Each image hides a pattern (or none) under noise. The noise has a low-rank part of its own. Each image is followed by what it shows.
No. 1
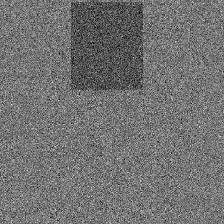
one block
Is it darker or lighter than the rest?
darker
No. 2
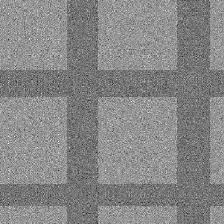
bands of rows crossing bands of columns
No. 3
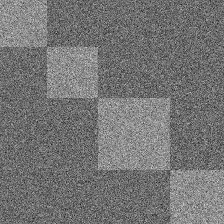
blocks along the diagonal
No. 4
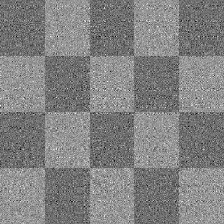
a checkerboard
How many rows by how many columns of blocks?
4 by 5
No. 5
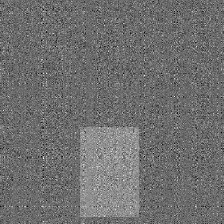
one block
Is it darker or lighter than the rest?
lighter
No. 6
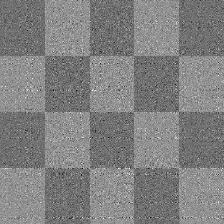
a checkerboard
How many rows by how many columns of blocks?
4 by 5
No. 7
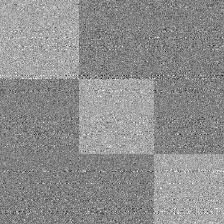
blocks along the diagonal
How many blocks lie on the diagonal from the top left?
3
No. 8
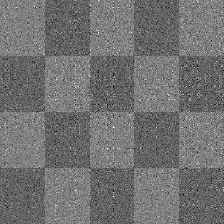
a checkerboard
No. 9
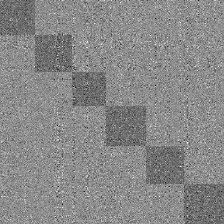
blocks along the diagonal
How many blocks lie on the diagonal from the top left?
6
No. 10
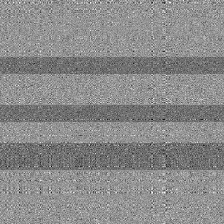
bands of rows
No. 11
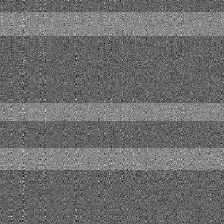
bands of rows
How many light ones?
3
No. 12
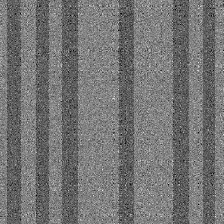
bands of columns
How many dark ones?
6
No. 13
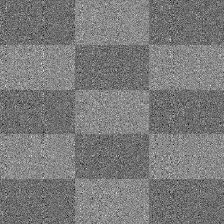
a checkerboard
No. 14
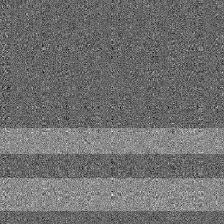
bands of rows
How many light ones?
2
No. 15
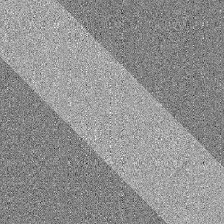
a diagonal band
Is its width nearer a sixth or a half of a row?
a half
